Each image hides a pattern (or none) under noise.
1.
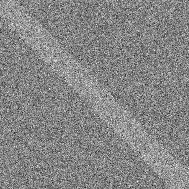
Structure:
a diagonal band
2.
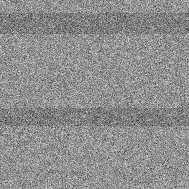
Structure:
bands of rows
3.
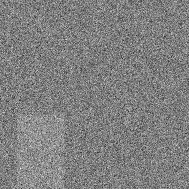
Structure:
one block
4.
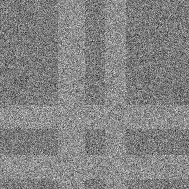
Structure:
bands of rows crossing bands of columns
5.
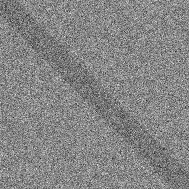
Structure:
a diagonal band
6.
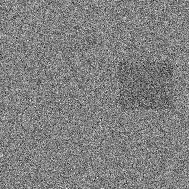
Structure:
one block
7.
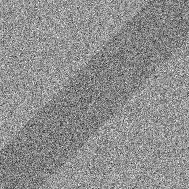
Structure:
a diagonal band
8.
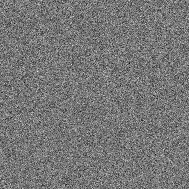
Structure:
only noise
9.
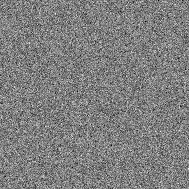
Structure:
only noise
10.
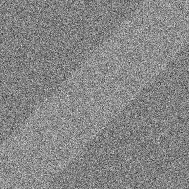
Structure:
a diagonal band
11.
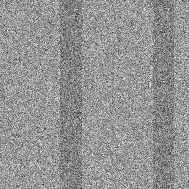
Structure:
bands of columns
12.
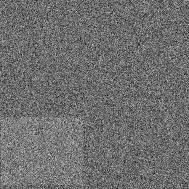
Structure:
one block
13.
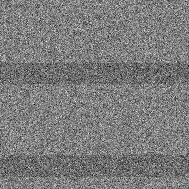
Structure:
bands of rows
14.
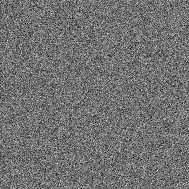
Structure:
only noise
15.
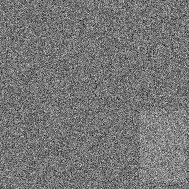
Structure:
one block
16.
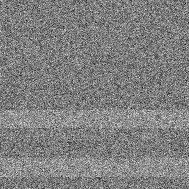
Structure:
bands of rows
